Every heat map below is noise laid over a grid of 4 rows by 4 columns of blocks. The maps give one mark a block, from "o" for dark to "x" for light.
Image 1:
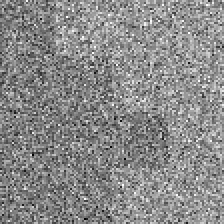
oxxx
ooxx
ooox
ooxx
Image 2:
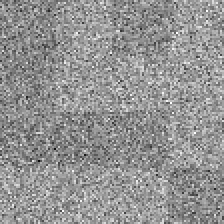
oxox
oxxx
ooox
xxxo
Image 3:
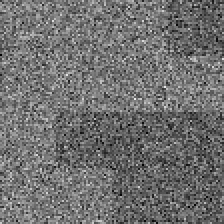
xxxo
xxxx
xooo
xxoo
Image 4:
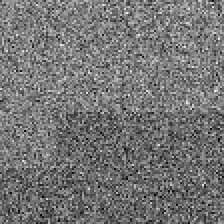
xxxx
xxxx
xooo
oooo
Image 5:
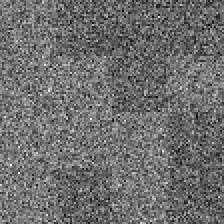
xooo
xxox
xxxo
xoxo
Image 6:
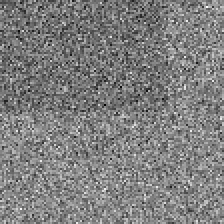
ooox
ooox
xxxx
xxxx
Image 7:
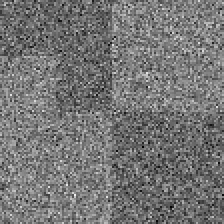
ooxx
xoxx
xxoo
xxoo
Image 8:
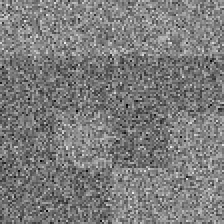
xxxx
oooo
oxox
ooxx
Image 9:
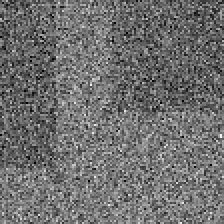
oxoo
oxoo
oxxx
xxxx
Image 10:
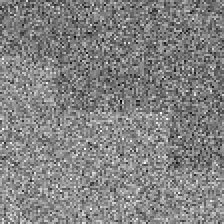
oooo
xooo
xxxo
xxxx
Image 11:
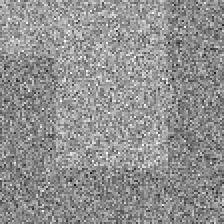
xxxo
oxxo
oxxo
oooo
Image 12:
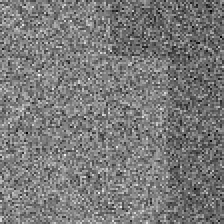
xxoo
xxxo
xxxo
xxxo
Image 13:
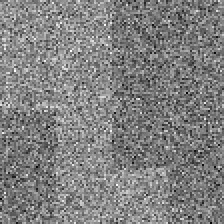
xxoo
xxoo
oxoo
oxxo
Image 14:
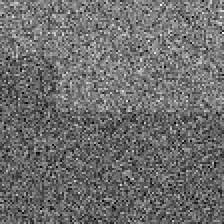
xxxx
oxxx
oooo
oooo
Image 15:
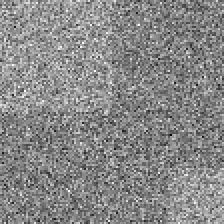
xxoo
xxoo
oooo
ooox
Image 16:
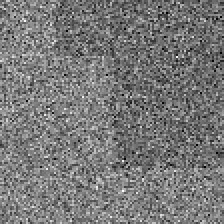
xooo
xxoo
xxoo
xxxx
